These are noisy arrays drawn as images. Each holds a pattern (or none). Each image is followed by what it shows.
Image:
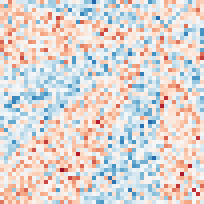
spokes from one point
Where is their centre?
top right
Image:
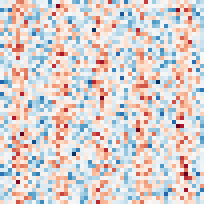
vertical stripes
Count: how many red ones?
5
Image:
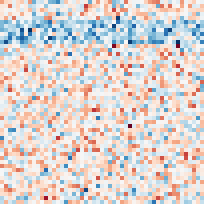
one horizontal stripe
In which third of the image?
top
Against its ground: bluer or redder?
bluer
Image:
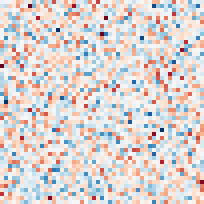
only noise
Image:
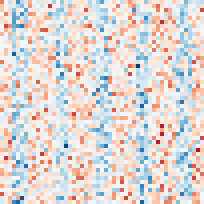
vertical stripes
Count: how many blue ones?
5
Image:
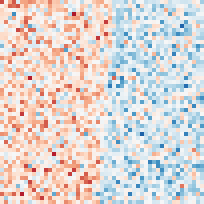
a sharp edge
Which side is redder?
left
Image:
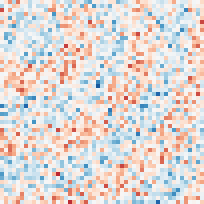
rings round one point
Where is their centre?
top left
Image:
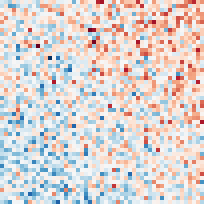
a smooth slope
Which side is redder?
top right
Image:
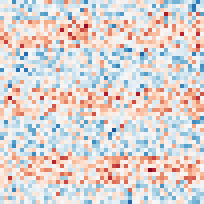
horizontal stripes
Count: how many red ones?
3
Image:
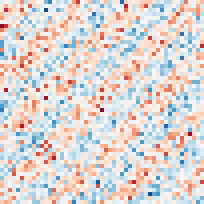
diagonal stripes
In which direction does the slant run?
bottom left to top right
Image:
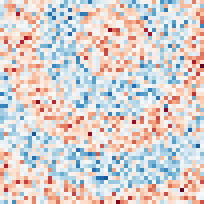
rings round one point
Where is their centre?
top middle
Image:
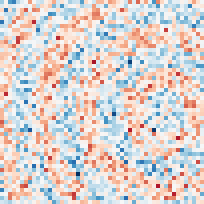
rings round one point
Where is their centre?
middle right
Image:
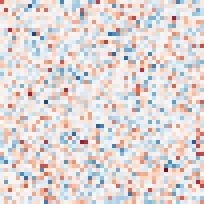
only noise
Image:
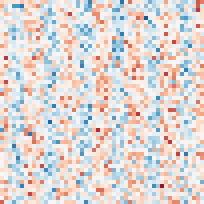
vertical stripes
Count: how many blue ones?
6
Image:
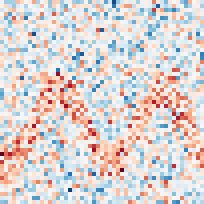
a wavy band
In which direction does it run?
left to right
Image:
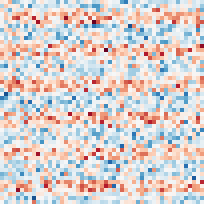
horizontal stripes
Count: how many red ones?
6
